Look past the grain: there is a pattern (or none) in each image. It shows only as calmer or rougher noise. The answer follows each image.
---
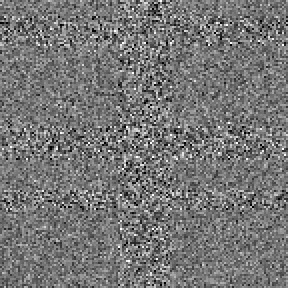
bands of rows crossing bands of columns
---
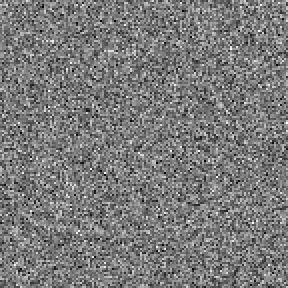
only noise
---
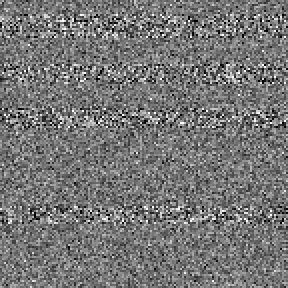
bands of rows
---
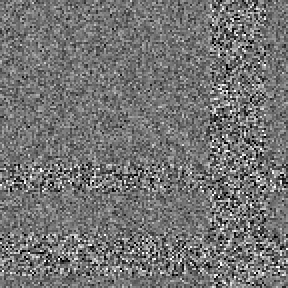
bands of rows crossing bands of columns
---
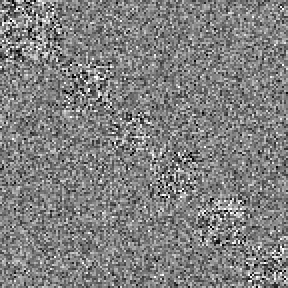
blocks along the diagonal
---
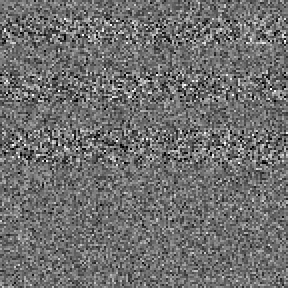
bands of rows
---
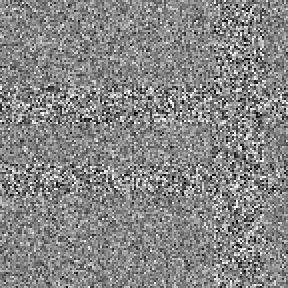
bands of rows crossing bands of columns
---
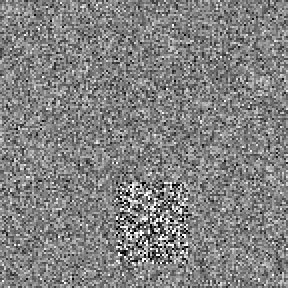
one block
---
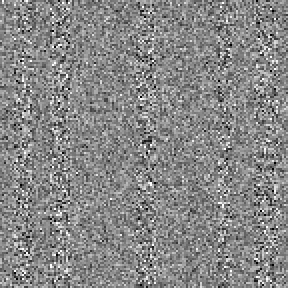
bands of columns
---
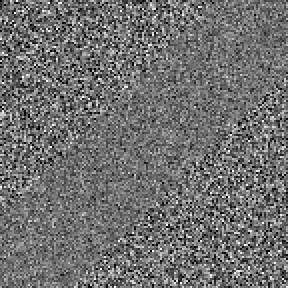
a diagonal band
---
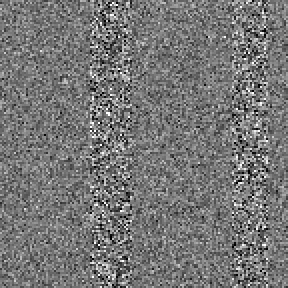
bands of columns
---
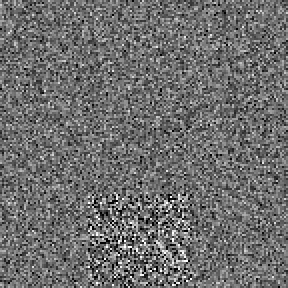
one block
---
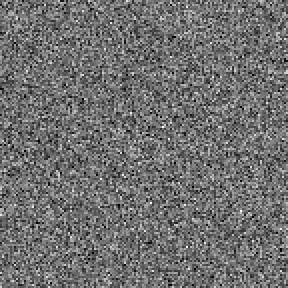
only noise
